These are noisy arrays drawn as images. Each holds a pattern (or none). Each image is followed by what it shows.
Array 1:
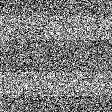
horizontal stripes
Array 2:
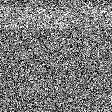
one horizontal stripe
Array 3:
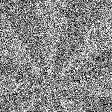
spokes from one point
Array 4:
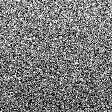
a smooth slope
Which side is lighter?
top
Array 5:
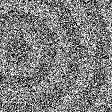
rings round one point
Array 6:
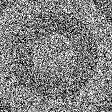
rings round one point
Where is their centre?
centre
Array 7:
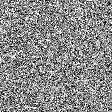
only noise
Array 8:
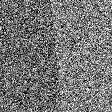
a sharp edge
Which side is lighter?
right
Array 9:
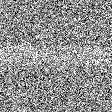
one horizontal stripe
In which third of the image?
middle
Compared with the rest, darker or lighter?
lighter
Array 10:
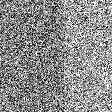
a sharp edge
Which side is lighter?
right
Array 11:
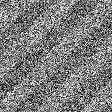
diagonal stripes
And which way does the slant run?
bottom left to top right
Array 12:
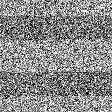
horizontal stripes
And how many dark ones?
2
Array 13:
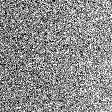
a smooth slope
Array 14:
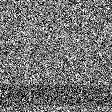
one horizontal stripe
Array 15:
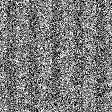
vertical stripes
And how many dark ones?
5
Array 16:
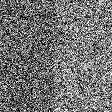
a sharp edge
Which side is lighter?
right
